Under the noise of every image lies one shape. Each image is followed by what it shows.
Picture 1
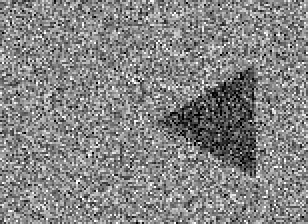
triangle
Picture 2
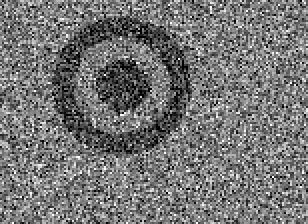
bullseye
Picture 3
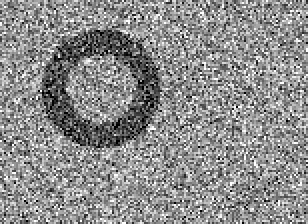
ring
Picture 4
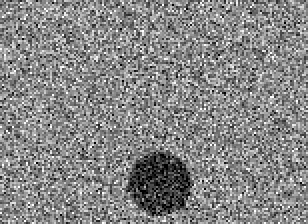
disc
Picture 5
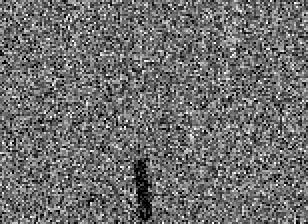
bar
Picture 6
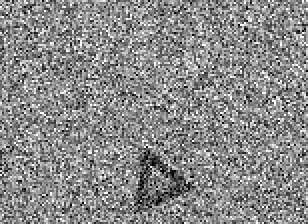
triangle frame
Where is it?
bottom middle
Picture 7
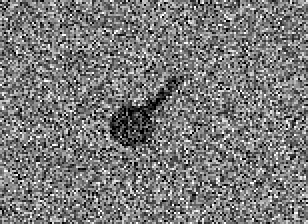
lollipop
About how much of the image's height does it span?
a third
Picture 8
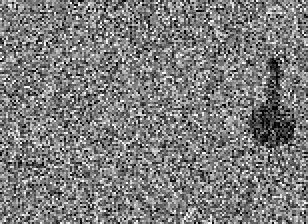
lollipop
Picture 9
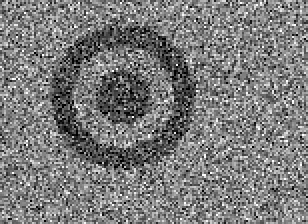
bullseye
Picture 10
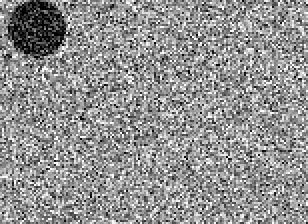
disc
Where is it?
top left
